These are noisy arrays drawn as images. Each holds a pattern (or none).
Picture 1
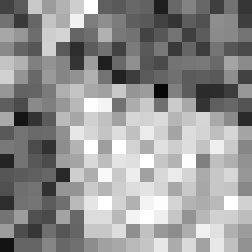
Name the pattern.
spokes from one point
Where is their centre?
top left
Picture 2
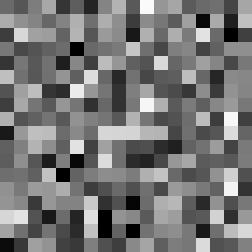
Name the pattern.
only noise
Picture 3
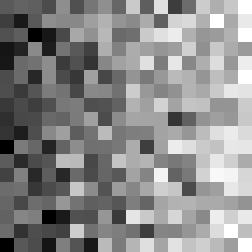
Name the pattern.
a smooth slope
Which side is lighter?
right
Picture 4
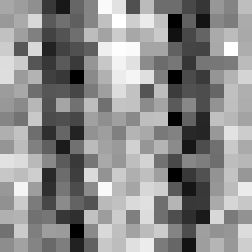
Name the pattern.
vertical stripes
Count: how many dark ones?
2
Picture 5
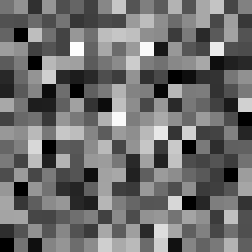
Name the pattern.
only noise
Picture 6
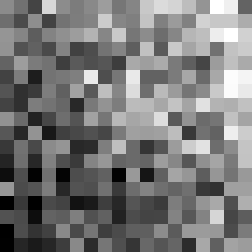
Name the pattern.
a smooth slope
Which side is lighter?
top right
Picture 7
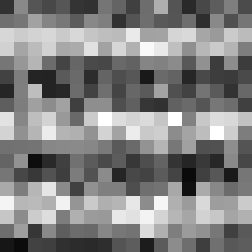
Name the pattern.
horizontal stripes
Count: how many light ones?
3
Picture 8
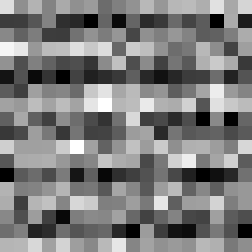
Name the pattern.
horizontal stripes
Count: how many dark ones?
5
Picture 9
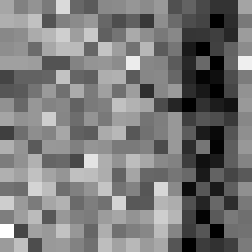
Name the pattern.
one vertical stripe
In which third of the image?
right
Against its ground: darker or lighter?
darker
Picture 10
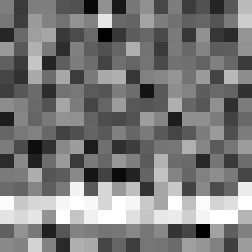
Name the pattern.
one horizontal stripe
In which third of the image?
bottom
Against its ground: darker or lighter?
lighter
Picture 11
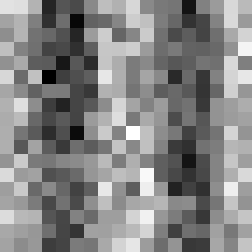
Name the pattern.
vertical stripes
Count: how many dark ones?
2
